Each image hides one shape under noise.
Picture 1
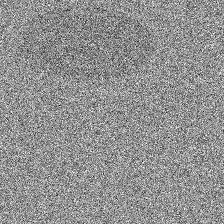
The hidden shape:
ellipse
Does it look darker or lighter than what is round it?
darker
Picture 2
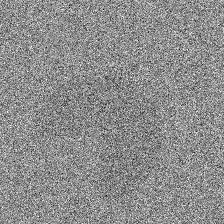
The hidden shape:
disc with a wedge cut out
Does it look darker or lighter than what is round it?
darker
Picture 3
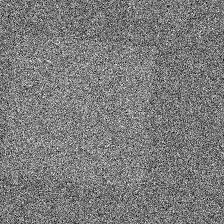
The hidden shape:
square
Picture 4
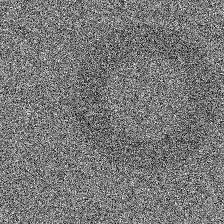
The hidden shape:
ring
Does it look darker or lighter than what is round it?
darker
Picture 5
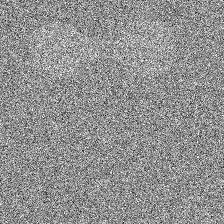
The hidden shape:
dumbbell
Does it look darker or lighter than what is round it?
lighter
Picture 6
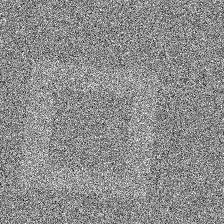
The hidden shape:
square frame
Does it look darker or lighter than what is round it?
lighter
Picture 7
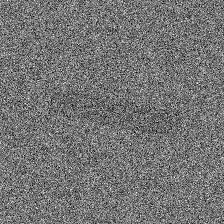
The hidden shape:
bar
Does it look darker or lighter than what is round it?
darker
